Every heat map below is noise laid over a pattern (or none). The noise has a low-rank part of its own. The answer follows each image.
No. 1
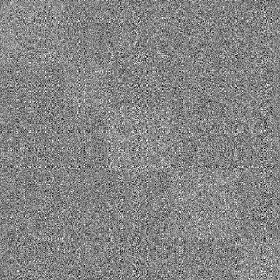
blocks along the diagonal
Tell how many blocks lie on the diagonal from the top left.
5
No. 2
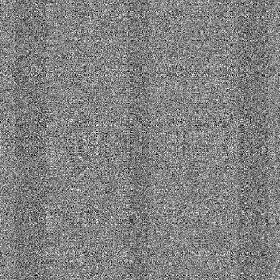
bands of columns
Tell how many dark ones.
3
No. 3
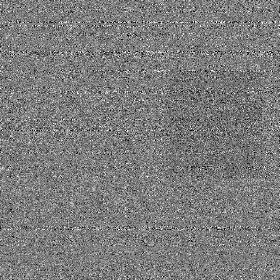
one block
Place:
middle right
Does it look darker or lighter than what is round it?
darker
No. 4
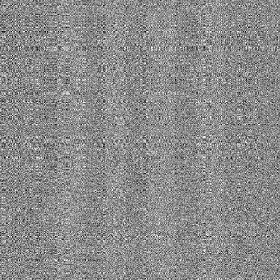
bands of columns
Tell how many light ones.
4
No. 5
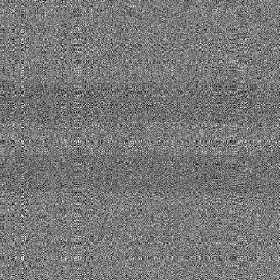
bands of rows
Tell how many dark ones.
2
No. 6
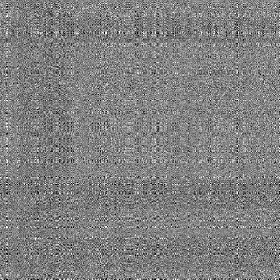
bands of rows crossing bands of columns
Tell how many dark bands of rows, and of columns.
3 and 1
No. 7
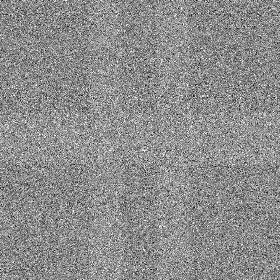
bands of rows crossing bands of columns
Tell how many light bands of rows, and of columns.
1 and 2
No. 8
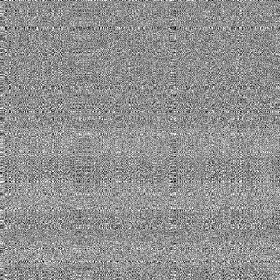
bands of rows
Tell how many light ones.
3
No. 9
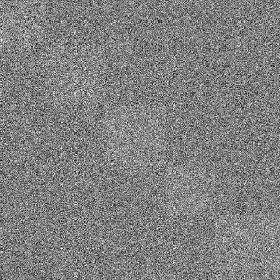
blocks along the diagonal
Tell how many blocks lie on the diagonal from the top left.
5
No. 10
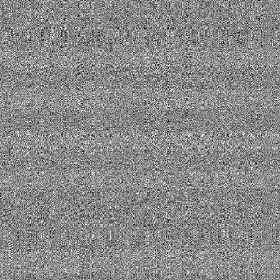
bands of rows
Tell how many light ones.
5
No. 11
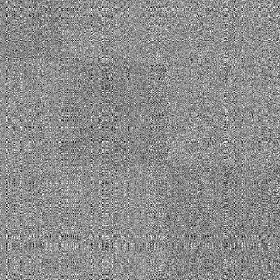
blocks along the diagonal
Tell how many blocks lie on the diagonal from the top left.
3
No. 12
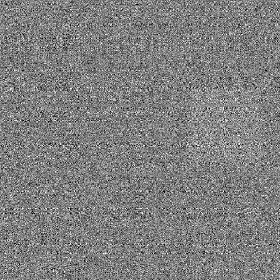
one block
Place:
middle right
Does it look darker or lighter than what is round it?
lighter
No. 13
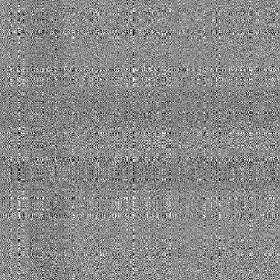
bands of rows crossing bands of columns
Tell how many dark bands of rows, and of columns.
2 and 1
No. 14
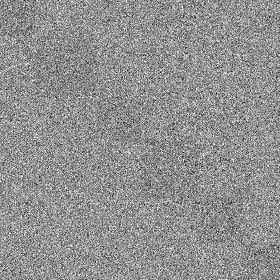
blocks along the diagonal
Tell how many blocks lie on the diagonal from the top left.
6
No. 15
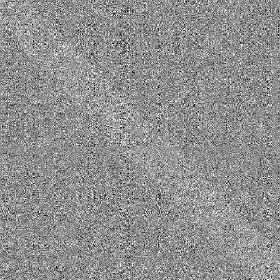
a diagonal band
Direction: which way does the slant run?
top left to bottom right
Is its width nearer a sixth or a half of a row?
a sixth
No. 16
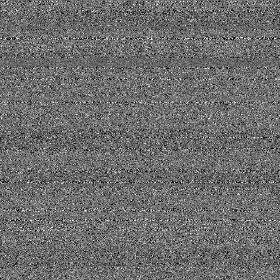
bands of rows
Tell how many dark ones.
5
